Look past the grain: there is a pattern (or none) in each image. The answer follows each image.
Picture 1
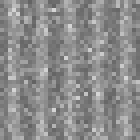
vertical stripes
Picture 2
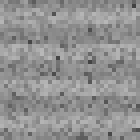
horizontal stripes
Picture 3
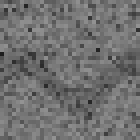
a wavy band
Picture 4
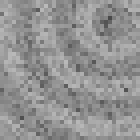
rings round one point
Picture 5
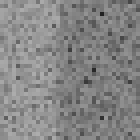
a sharp edge
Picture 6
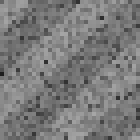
diagonal stripes
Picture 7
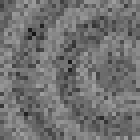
rings round one point
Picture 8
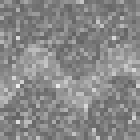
a wavy band
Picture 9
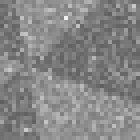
spokes from one point
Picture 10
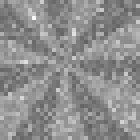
spokes from one point
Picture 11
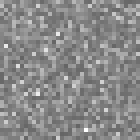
only noise
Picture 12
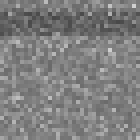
one horizontal stripe
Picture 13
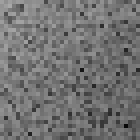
a smooth slope
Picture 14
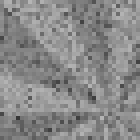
spokes from one point
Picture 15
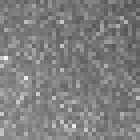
a smooth slope
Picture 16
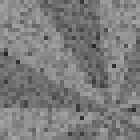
spokes from one point
